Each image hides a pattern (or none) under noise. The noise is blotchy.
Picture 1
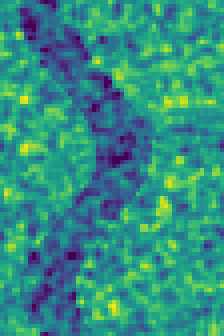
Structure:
a wavy band
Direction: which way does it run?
top to bottom
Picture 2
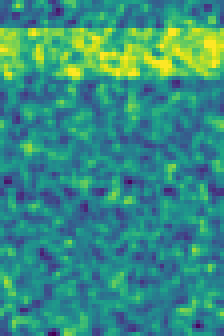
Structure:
one horizontal stripe
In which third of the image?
top
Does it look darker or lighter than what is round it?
lighter
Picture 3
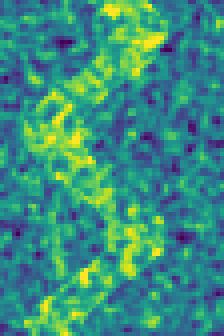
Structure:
a wavy band
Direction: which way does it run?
top to bottom
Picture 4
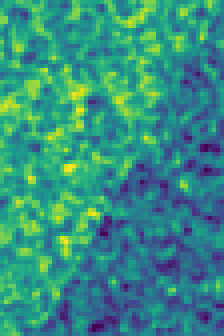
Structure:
a sharp edge
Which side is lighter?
top left
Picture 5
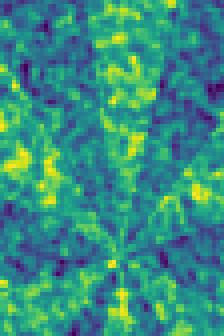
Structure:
spokes from one point
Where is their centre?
bottom middle
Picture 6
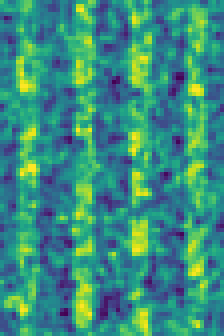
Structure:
vertical stripes
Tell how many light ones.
4
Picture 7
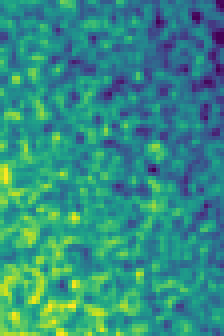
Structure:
a smooth slope
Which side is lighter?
bottom left
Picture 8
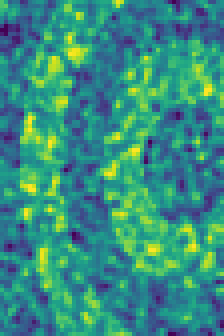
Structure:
rings round one point
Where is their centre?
middle right
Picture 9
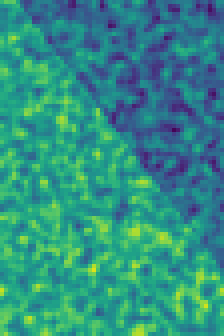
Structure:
a sharp edge
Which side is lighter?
bottom left
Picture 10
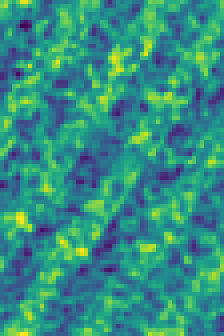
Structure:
diagonal stripes
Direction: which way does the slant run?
bottom left to top right
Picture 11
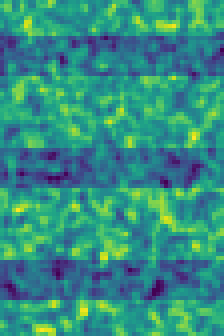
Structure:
horizontal stripes
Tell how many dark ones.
3
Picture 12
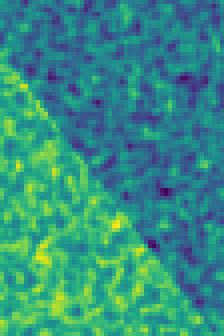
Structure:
a sharp edge
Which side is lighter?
bottom left
